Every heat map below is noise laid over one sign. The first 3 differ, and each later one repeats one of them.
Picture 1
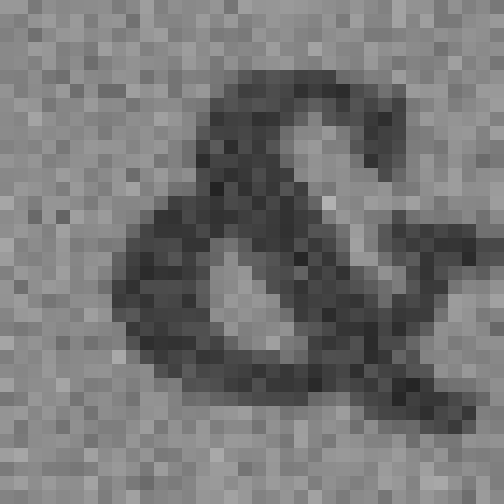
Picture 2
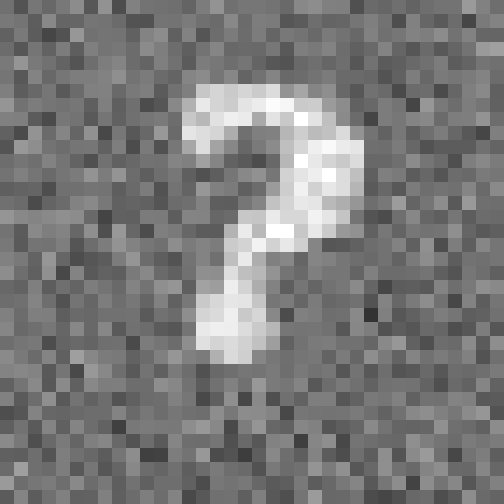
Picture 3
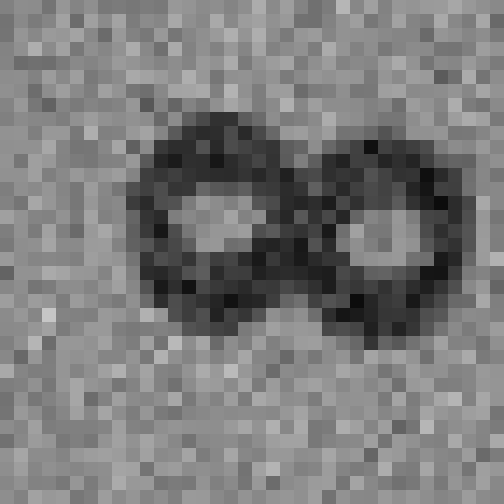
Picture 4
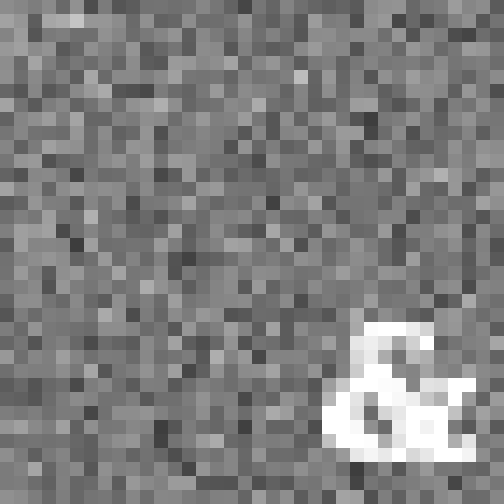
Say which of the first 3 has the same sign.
1
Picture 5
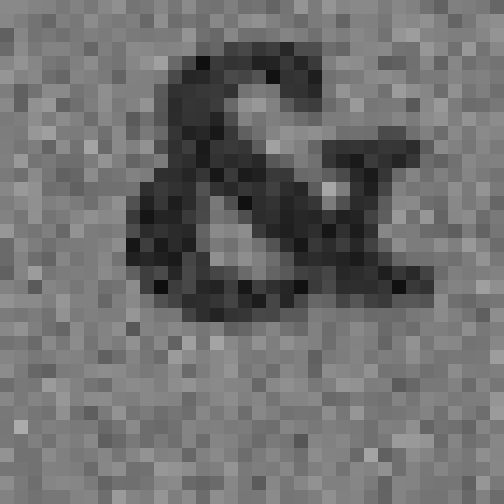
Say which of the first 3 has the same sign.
1
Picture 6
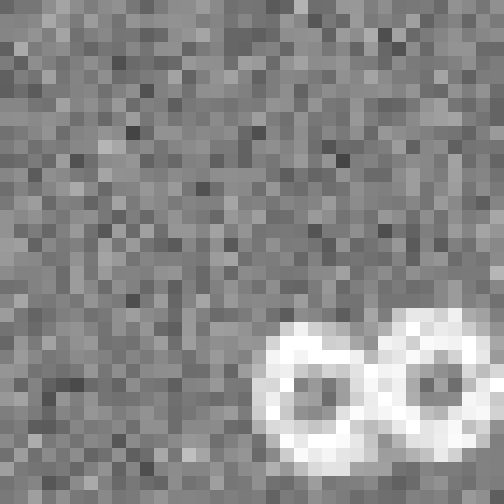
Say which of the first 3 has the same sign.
3
